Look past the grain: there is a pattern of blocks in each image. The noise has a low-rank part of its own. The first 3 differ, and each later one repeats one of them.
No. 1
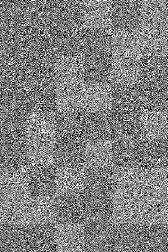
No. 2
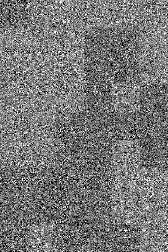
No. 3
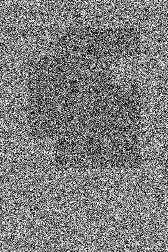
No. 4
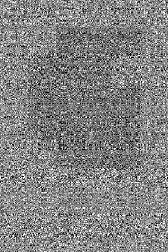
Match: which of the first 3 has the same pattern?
3
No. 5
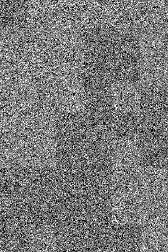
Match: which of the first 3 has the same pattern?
2
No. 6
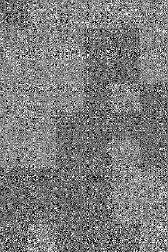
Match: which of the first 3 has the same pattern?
2
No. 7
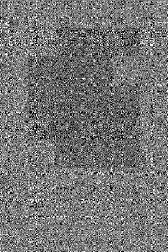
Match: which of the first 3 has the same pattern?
3
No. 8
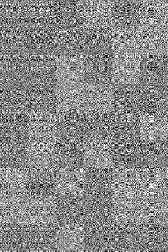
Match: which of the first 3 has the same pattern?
1
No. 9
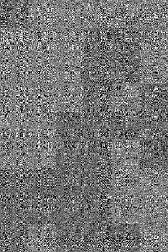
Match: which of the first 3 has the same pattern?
2
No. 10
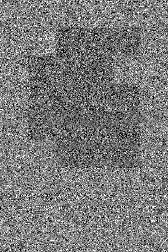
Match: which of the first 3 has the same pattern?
3
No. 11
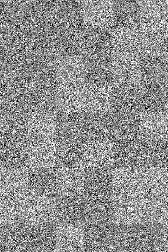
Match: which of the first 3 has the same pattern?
1
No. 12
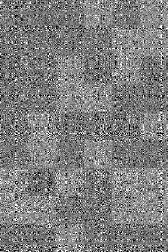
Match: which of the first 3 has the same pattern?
1
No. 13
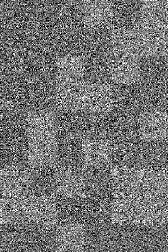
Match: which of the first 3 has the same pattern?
1
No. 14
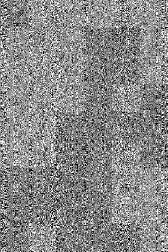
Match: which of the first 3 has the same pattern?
2
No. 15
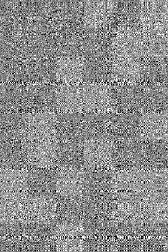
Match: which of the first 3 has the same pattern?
1
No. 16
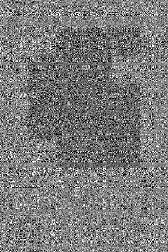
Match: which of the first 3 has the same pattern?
3
